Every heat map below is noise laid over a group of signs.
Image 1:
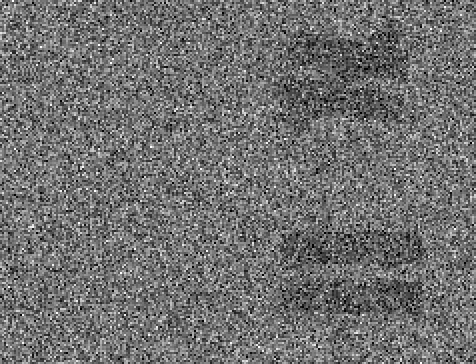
top right: dark not-equal sign; bottom right: dark equals sign
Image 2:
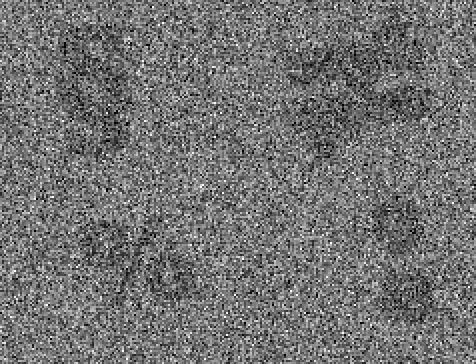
top left: dark section sign; top right: dark not-equal sign; bottom left: dark percent sign; bottom right: dark colon
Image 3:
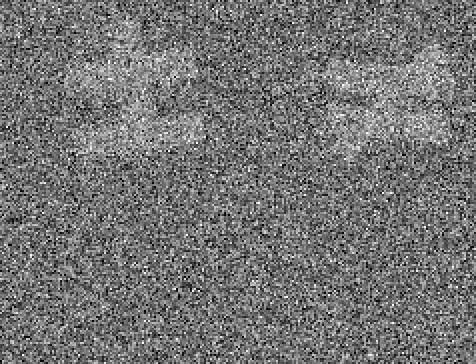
top left: light plus-minus sign; top right: light not-equal sign
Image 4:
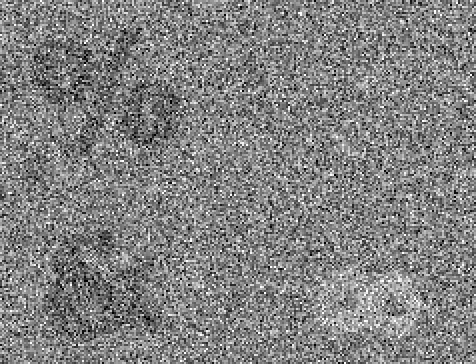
top left: dark percent sign; bottom left: dark ampersand; bottom right: light infinity sign
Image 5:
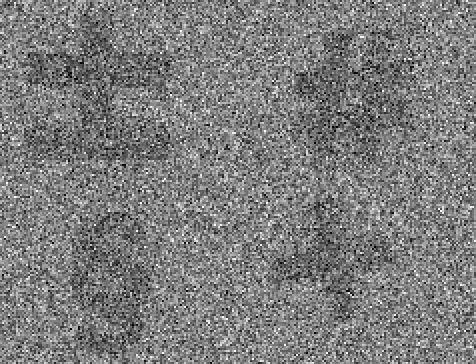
top left: dark plus-minus sign; top right: dark hash sign; bottom left: dark section sign; bottom right: dark plus sign
